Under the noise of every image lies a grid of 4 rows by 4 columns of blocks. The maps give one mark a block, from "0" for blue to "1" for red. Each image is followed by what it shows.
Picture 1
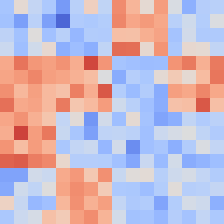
0 0 1 0
1 1 0 1
1 0 0 0
0 1 0 0
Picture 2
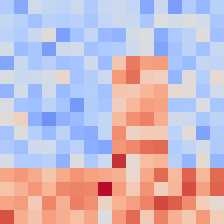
0 0 0 0
0 0 1 0
0 0 1 0
1 1 1 1
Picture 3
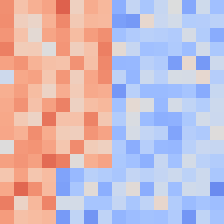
1 1 0 0
1 1 0 0
1 1 0 0
1 0 0 0
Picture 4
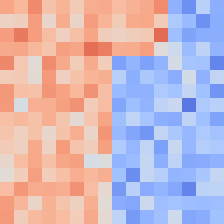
1 1 1 0
1 1 0 0
1 1 0 0
1 1 0 0
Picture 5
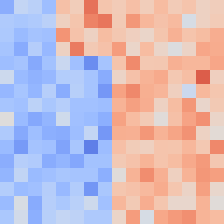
0 1 1 1
0 0 1 1
0 0 1 1
0 0 1 1
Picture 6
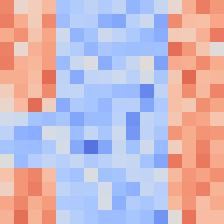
1 0 0 1
1 0 0 1
0 0 0 1
1 0 0 1
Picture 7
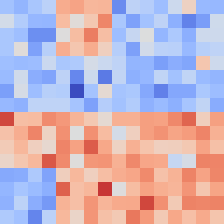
0 1 0 0
0 0 0 0
1 1 1 1
0 1 1 1
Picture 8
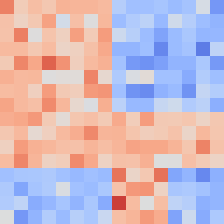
1 1 0 0
1 1 0 0
1 1 1 1
0 0 1 0
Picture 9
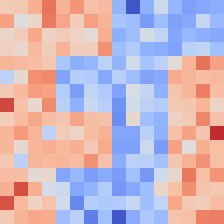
1 1 0 0
1 0 0 1
1 1 0 1
1 0 0 1
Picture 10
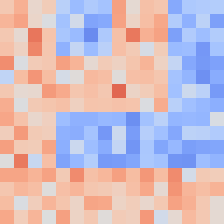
1 0 1 0
1 1 1 0
1 0 0 0
1 1 1 1
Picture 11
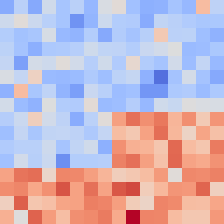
0 0 0 0
0 0 0 0
0 0 1 1
1 1 1 1
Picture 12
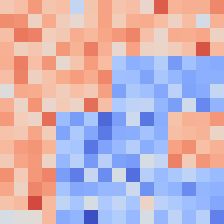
1 1 1 1
1 1 0 0
1 0 0 1
1 0 0 0
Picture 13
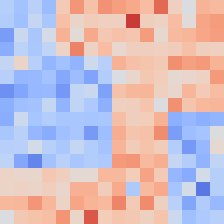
0 1 1 1
0 0 1 1
0 0 1 0
1 1 1 0
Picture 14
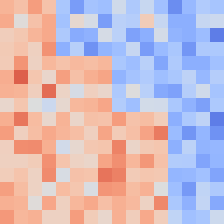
1 0 0 0
1 1 0 0
1 1 1 0
1 1 1 0
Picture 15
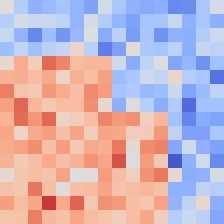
0 0 0 0
1 1 0 0
1 1 1 0
1 1 1 0
